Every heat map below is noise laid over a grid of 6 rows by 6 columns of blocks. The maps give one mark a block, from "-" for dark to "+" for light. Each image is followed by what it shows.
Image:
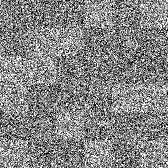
---+-+
-++---
++----
+---++
--+---
+--+-+
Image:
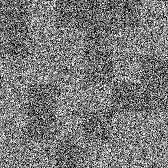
-+---+
-++-++
+++-+-
+-++--
+-+-++
++-+++
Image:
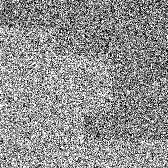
------
++----
++++--
++++--
+++---
++++++
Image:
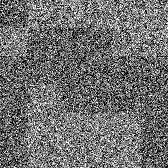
-+++++
+---++
------
-+----
-++++-
-++++-
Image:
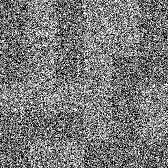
-+-++-
-+-++-
-+-+--
++++-+
---+-+
-++---
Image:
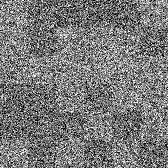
+----+
+-+++-
++++++
--+-++
---+-+
+-+-+-
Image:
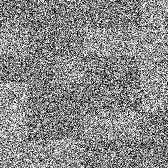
-----+
+--+++
--+--+
+----+
+--++-
+++---
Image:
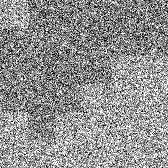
+-----
------
----++
---+++
+-++++
++++++
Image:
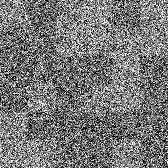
+-++-+
--++++
----+-
-+-++-
+-----
++--+-
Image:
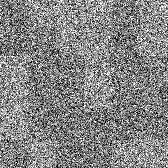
-+++-+
--++-+
+--+--
+--+--
+-----
-+--++
